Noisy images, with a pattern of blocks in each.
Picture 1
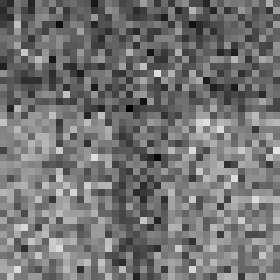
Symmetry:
left and right mirror each other
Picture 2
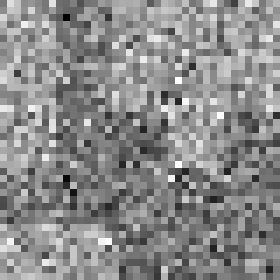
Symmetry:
no symmetry
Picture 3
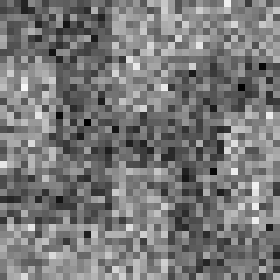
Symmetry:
the same after a half turn
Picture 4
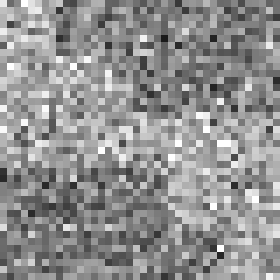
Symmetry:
the same after a half turn
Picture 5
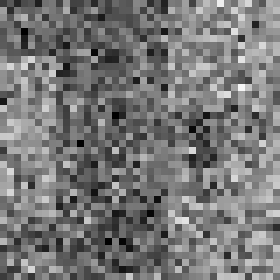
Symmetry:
top and bottom mirror each other
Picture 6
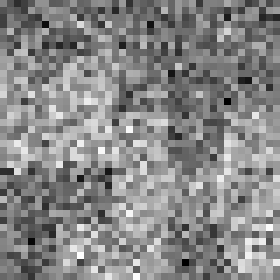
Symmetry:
no symmetry
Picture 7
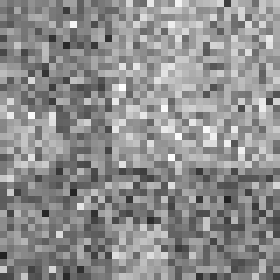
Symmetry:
mirrored about the diagonal from the bottom left
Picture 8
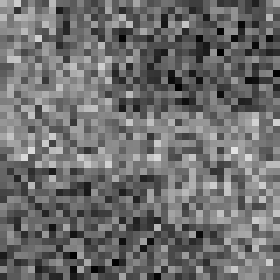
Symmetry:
the same after a half turn
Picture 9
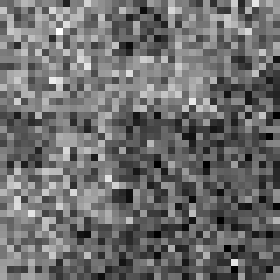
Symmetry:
mirrored about the diagonal from the top left
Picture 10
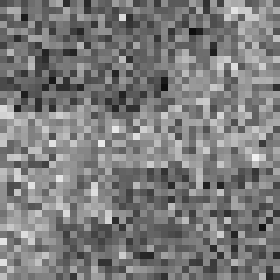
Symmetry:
the same after a half turn
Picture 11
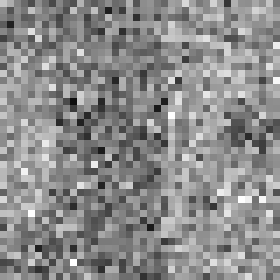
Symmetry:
top and bottom mirror each other
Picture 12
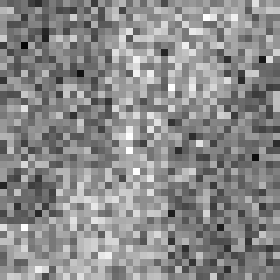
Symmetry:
the same after a half turn
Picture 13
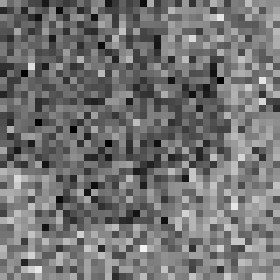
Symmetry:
mirrored about the diagonal from the top left
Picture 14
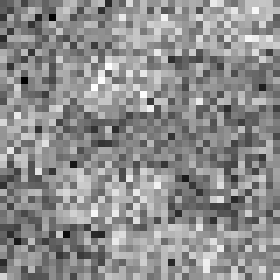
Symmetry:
top and bottom mirror each other
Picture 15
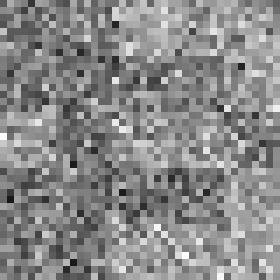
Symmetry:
top and bottom mirror each other
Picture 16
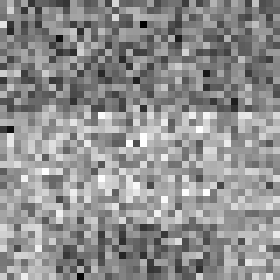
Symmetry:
left and right mirror each other
